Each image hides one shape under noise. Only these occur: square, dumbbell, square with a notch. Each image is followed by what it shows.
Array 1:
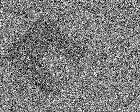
dark square with a notch
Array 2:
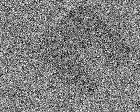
dark square with a notch
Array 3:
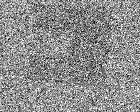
dark square with a notch
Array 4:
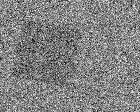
dark square
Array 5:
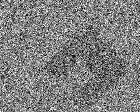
dark square with a notch
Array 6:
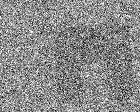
dark square with a notch
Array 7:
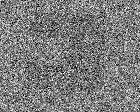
dark square with a notch
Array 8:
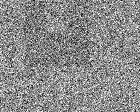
dark square with a notch
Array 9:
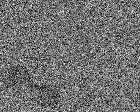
dark dumbbell, bottom left
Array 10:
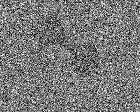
dark dumbbell
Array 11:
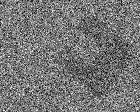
dark square with a notch
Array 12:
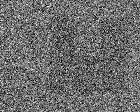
dark square with a notch
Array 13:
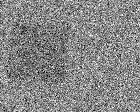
dark square
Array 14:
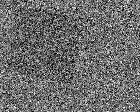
dark square
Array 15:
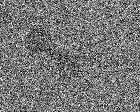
dark dumbbell
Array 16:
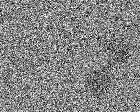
dark dumbbell
